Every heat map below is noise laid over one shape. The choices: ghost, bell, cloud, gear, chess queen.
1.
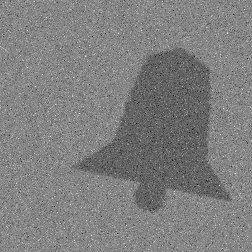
bell
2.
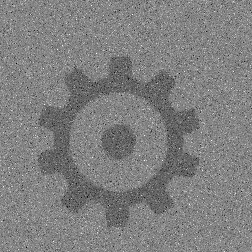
gear
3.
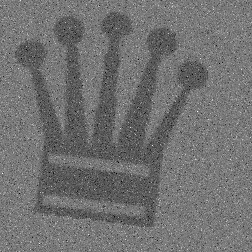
chess queen
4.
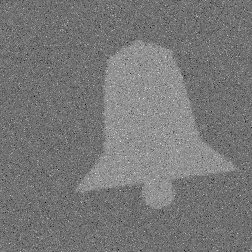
bell
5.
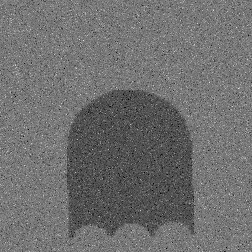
ghost
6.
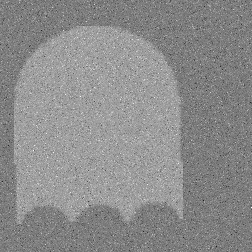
ghost
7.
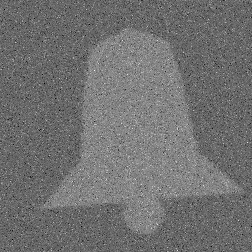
bell
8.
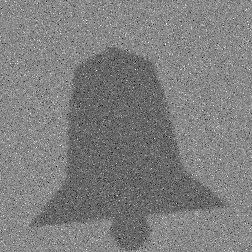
bell
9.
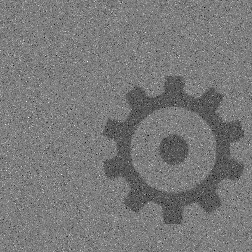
gear
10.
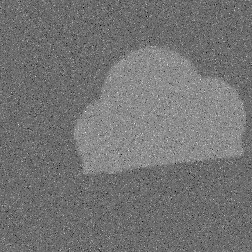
cloud
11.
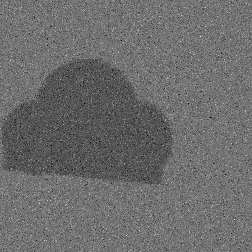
cloud
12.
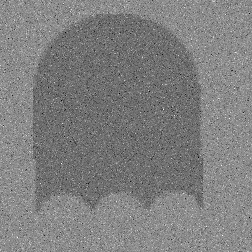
ghost
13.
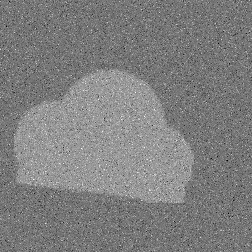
cloud
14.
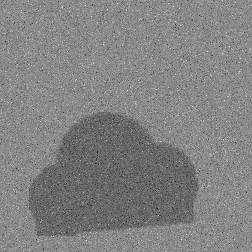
cloud
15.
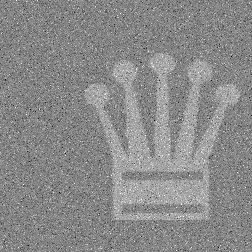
chess queen
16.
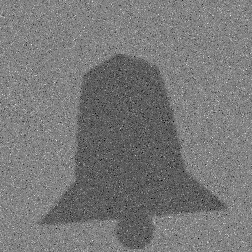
bell
